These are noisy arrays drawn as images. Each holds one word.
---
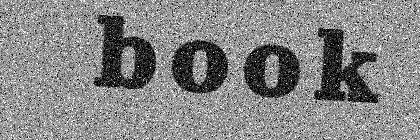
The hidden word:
book
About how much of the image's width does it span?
two thirds
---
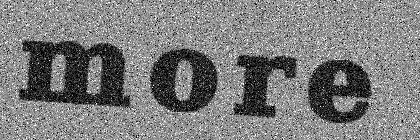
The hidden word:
more
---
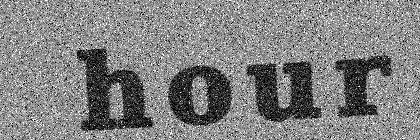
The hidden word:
hour
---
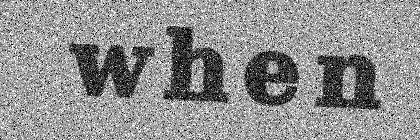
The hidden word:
when
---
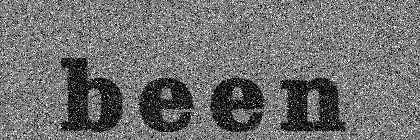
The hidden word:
been
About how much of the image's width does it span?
two thirds
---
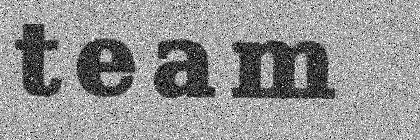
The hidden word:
team
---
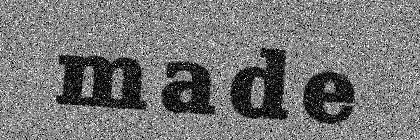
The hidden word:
made
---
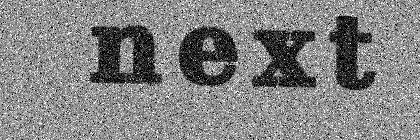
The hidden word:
next
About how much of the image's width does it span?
two thirds
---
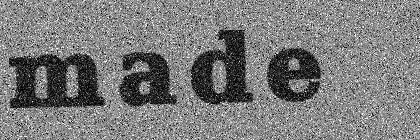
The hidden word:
made
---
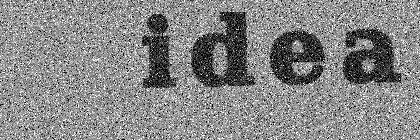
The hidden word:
idea
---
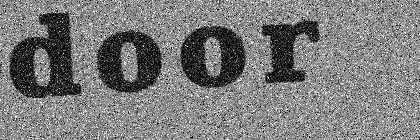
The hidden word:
door
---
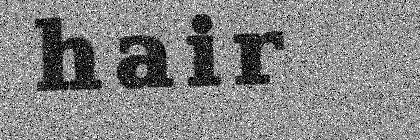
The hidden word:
hair
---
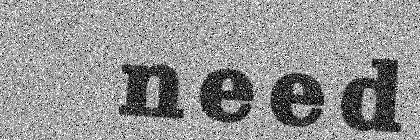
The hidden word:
need
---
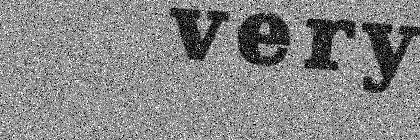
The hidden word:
very
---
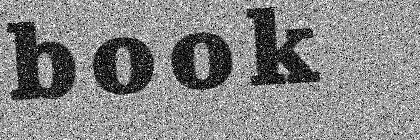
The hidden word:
book
